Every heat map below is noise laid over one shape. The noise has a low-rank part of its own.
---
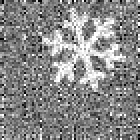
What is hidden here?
light snowflake
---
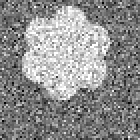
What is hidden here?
light flower
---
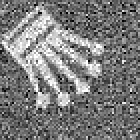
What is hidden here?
light chess queen
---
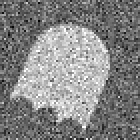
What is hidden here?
light ghost
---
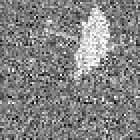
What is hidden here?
light umbrella
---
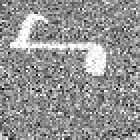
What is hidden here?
light musical note
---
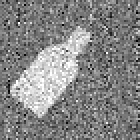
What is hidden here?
light bottle
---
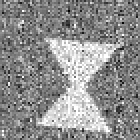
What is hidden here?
light bow tie
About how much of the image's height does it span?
two thirds
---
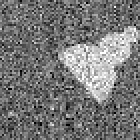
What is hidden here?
light chess pawn
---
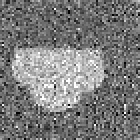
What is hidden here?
light cloud
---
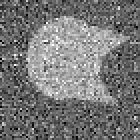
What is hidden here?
light cat's head
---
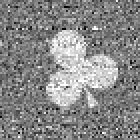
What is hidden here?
light club
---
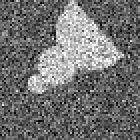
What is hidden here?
light chess pawn
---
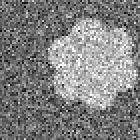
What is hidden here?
light flower
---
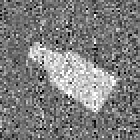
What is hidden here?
light bottle
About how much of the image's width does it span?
two thirds
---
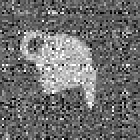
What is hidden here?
light teapot
